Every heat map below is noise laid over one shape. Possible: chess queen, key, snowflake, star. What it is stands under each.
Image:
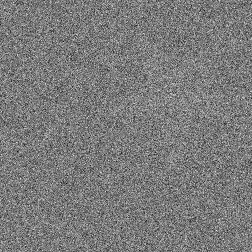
star
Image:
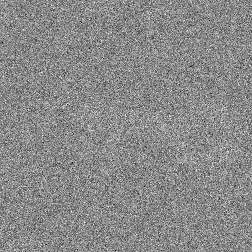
key
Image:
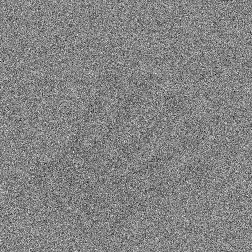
chess queen
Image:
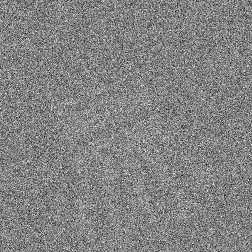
chess queen
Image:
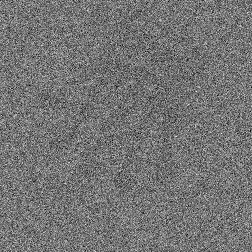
chess queen
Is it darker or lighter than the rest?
darker
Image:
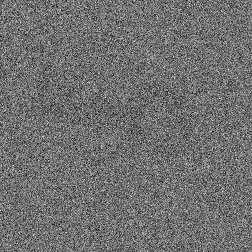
key
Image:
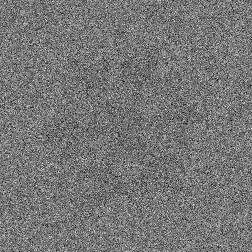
snowflake
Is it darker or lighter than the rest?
darker
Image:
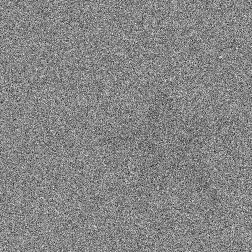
star
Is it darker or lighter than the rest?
darker
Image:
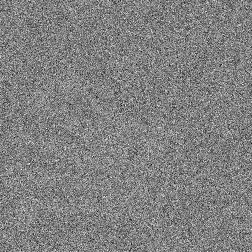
chess queen
